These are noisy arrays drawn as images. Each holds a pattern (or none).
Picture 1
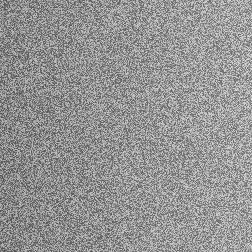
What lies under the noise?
a smooth slope
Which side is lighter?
right
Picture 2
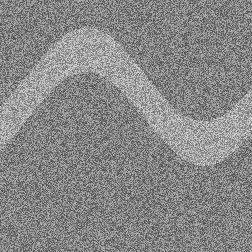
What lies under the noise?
a wavy band
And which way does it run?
left to right
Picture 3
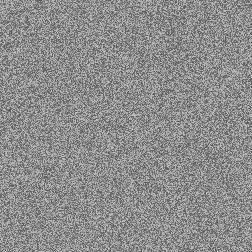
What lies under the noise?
only noise
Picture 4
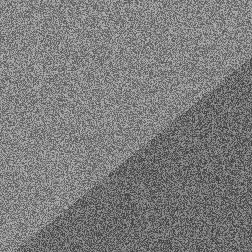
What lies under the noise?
a sharp edge
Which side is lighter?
top left
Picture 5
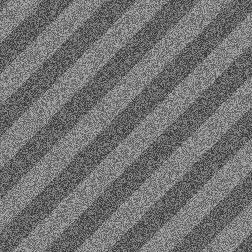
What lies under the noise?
diagonal stripes
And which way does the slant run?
bottom left to top right
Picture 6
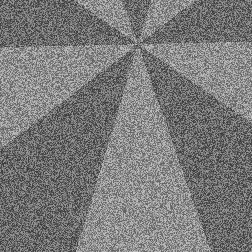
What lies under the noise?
spokes from one point
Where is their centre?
top middle
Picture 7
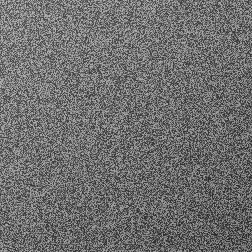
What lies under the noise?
a smooth slope
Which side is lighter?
top left
